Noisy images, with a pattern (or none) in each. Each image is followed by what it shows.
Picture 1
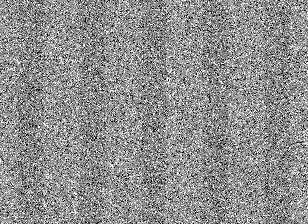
vertical stripes
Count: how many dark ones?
5
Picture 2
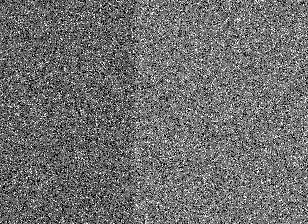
a sharp edge
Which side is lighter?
right
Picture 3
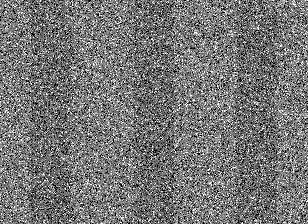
vertical stripes
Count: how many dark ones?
3
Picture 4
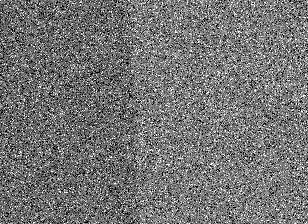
a sharp edge
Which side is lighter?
right
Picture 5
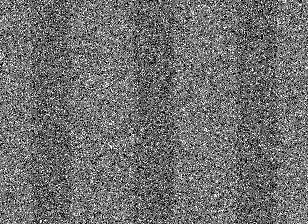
vertical stripes
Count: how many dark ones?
3
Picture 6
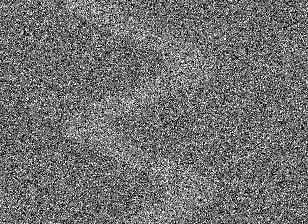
a wavy band
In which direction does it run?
top to bottom
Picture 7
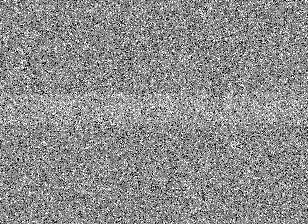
one horizontal stripe
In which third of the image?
middle
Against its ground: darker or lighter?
lighter
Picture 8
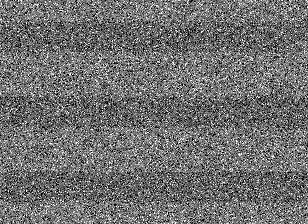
horizontal stripes
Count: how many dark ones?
3
